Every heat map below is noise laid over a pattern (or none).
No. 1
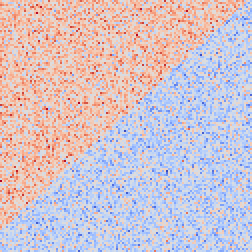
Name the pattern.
a sharp edge
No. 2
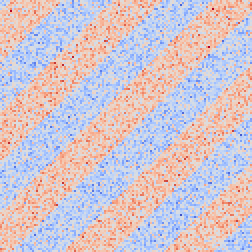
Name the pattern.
diagonal stripes
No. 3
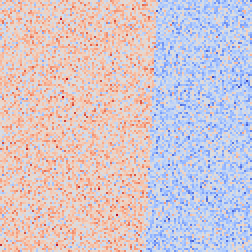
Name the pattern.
a sharp edge
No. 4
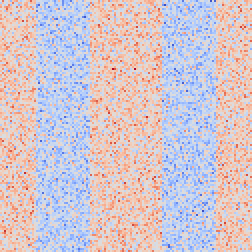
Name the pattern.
vertical stripes
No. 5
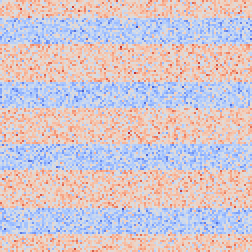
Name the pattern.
horizontal stripes
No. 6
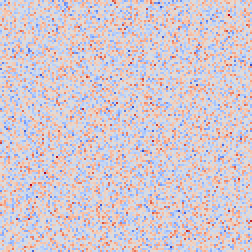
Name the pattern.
only noise
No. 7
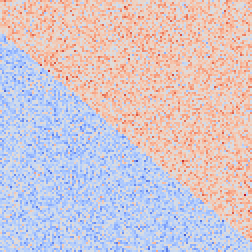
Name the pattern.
a sharp edge
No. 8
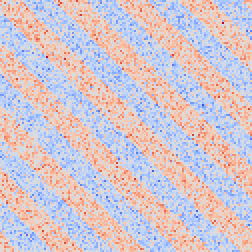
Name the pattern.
diagonal stripes
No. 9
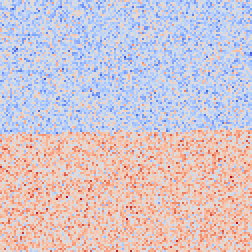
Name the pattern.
a sharp edge
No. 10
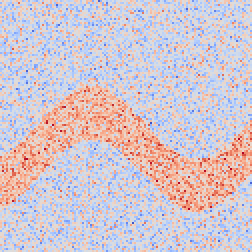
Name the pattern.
a wavy band
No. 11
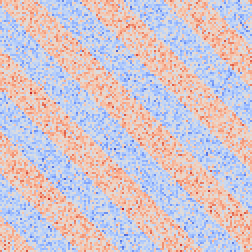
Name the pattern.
diagonal stripes
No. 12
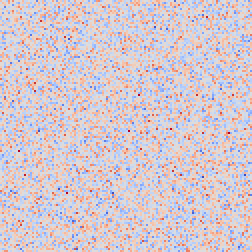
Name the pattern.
only noise
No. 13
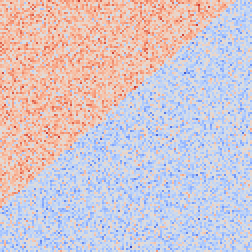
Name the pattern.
a sharp edge
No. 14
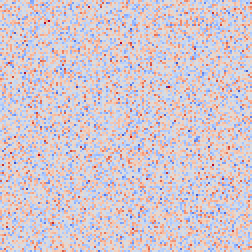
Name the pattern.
only noise
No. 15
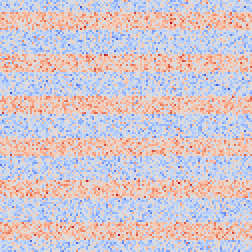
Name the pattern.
horizontal stripes
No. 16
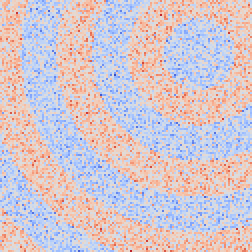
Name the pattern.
rings round one point
